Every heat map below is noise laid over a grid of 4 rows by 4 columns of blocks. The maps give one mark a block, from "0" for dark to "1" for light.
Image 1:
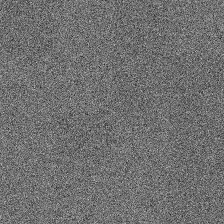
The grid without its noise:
0 1 0 1
1 1 0 0
1 0 1 0
1 1 1 0
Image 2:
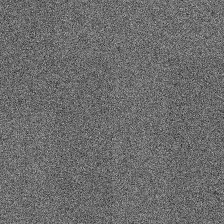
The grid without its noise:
0 1 1 1
0 0 1 0
1 0 1 0
1 0 1 0
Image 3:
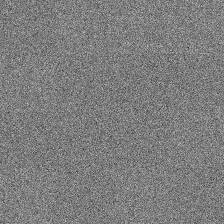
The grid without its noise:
0 1 1 1
1 0 0 0
0 0 0 1
1 0 1 0
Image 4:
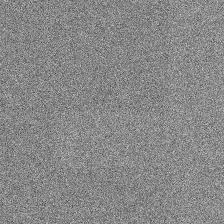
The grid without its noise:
0 0 0 1
0 0 0 1
0 1 1 1
0 0 0 1
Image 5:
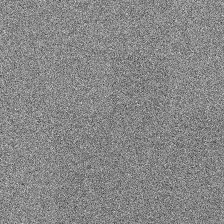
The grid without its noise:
1 1 1 1
1 1 0 1
1 0 0 0
1 0 0 0
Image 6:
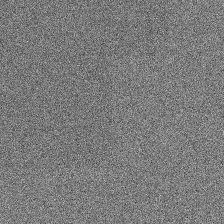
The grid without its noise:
0 0 0 1
0 0 1 1
0 0 1 1
1 1 1 1
